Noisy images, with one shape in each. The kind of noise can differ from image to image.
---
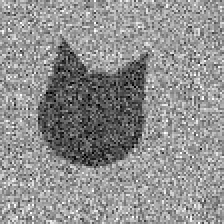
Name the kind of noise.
low rank plus noise
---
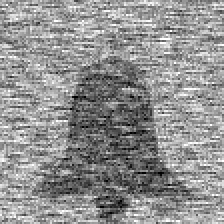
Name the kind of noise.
streaked along the rows
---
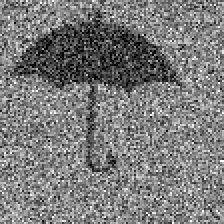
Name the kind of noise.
independent entries
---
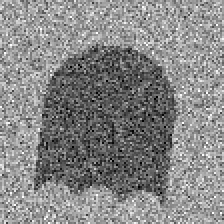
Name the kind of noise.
independent entries
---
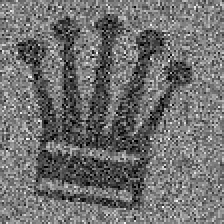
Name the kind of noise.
low rank plus noise
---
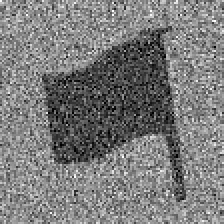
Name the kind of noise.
low rank plus noise
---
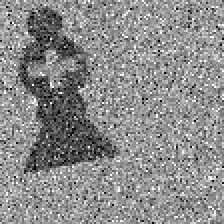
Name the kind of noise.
heavy tails
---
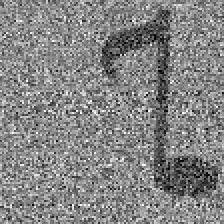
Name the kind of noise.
rows of uneven size
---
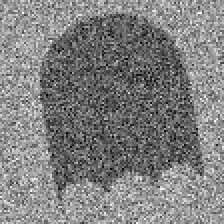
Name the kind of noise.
independent entries
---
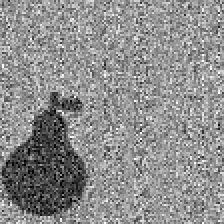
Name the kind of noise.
columns of uneven size
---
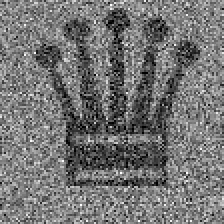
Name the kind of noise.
low rank plus noise
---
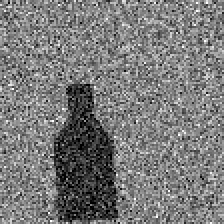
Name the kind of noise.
low rank plus noise
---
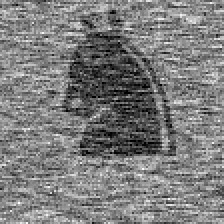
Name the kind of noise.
streaked along the rows
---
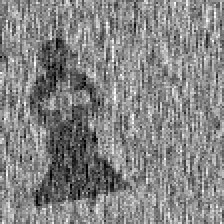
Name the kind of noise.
streaked along the columns
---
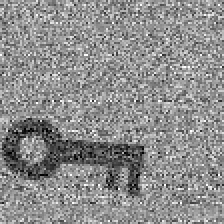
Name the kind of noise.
rows of uneven size
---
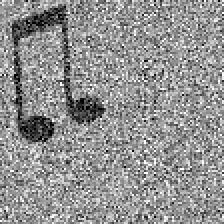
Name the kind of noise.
low rank plus noise
